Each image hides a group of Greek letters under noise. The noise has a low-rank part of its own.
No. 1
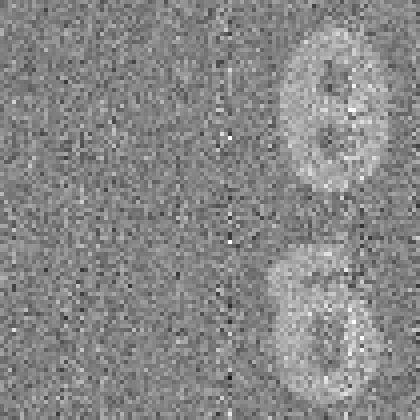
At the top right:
theta
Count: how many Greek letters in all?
2
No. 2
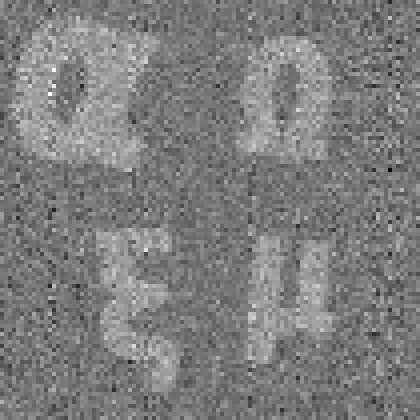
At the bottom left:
xi
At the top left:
alpha
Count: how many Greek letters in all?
4
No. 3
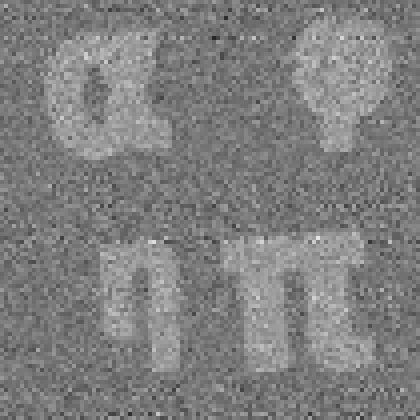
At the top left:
alpha
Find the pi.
bottom right
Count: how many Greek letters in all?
4
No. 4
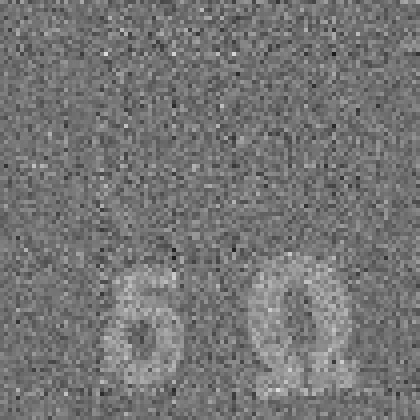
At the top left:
nothing
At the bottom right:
omega
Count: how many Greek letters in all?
2
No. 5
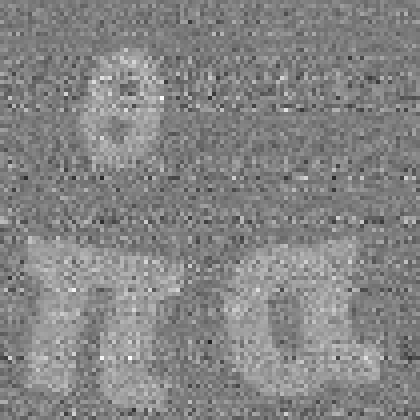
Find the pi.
bottom left
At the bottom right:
alpha
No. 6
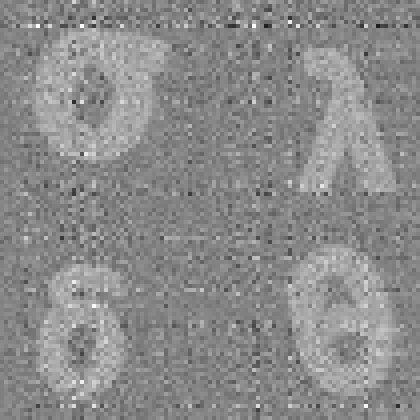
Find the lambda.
top right
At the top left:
sigma
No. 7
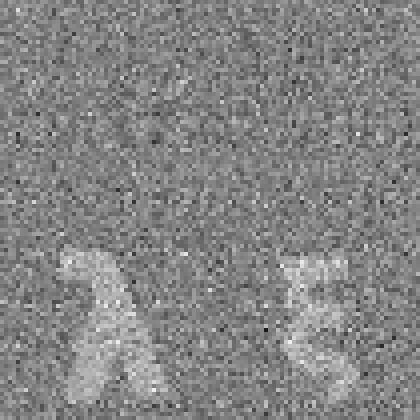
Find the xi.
bottom right
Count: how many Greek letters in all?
2
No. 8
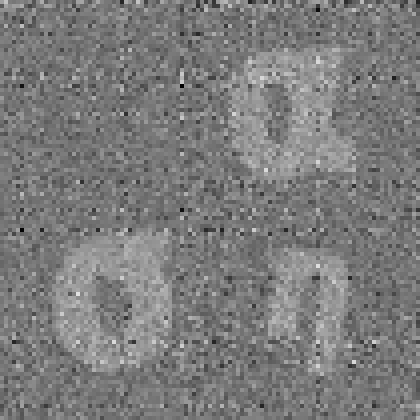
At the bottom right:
eta
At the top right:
alpha
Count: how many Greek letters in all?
3
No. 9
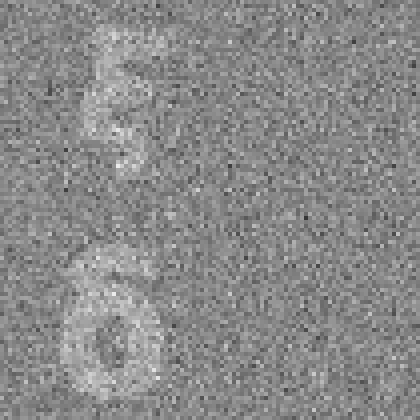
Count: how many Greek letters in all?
2
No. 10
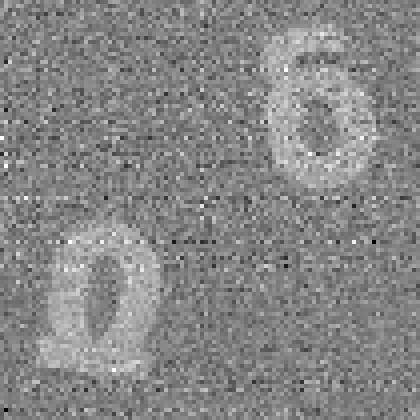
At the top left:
nothing
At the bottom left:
omega
